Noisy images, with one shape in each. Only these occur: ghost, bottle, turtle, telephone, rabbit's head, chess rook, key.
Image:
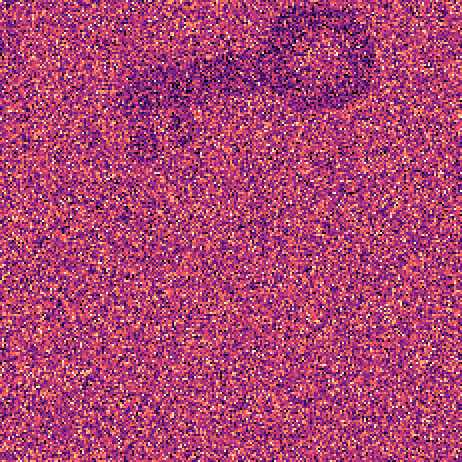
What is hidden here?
dark key
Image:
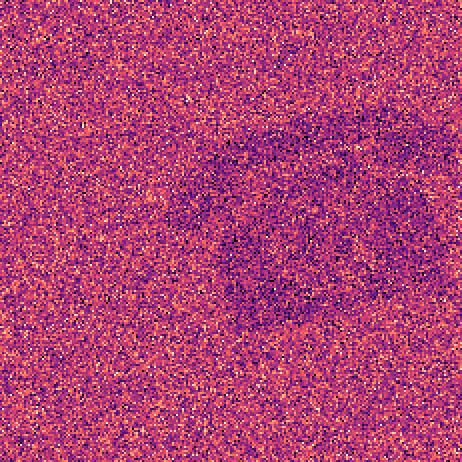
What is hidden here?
dark telephone
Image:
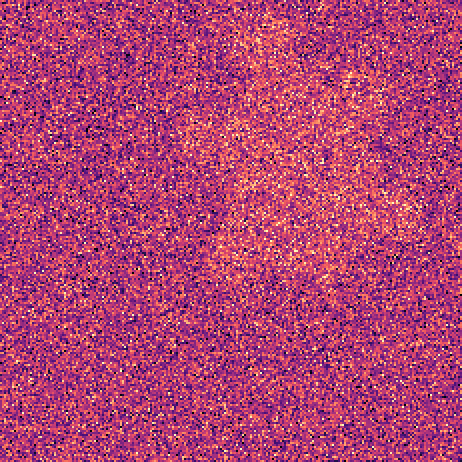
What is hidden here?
light turtle
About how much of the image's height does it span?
two thirds
